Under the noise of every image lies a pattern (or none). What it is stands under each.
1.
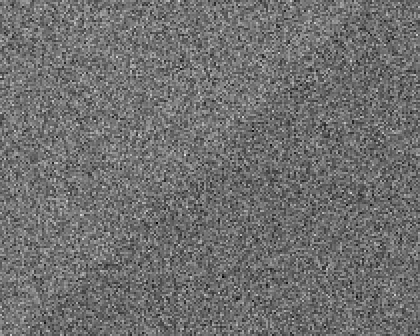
a sharp edge
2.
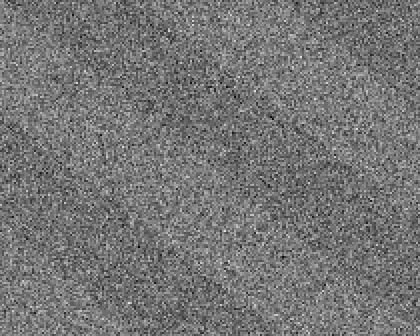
diagonal stripes
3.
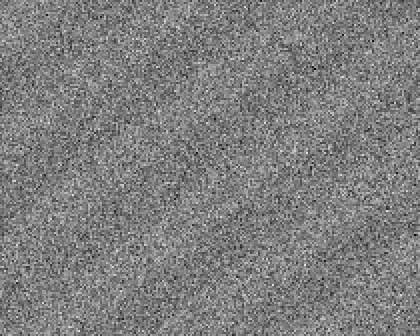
diagonal stripes
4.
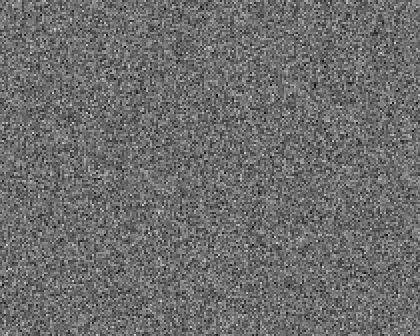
only noise
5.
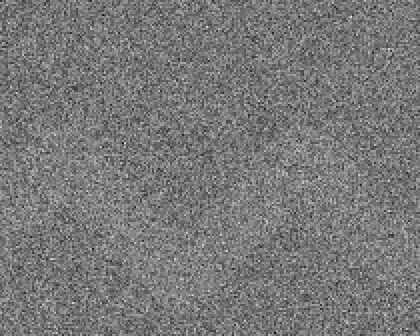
a wavy band
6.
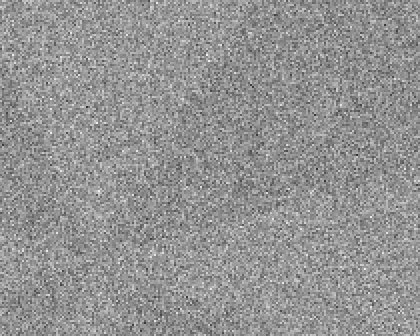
spokes from one point
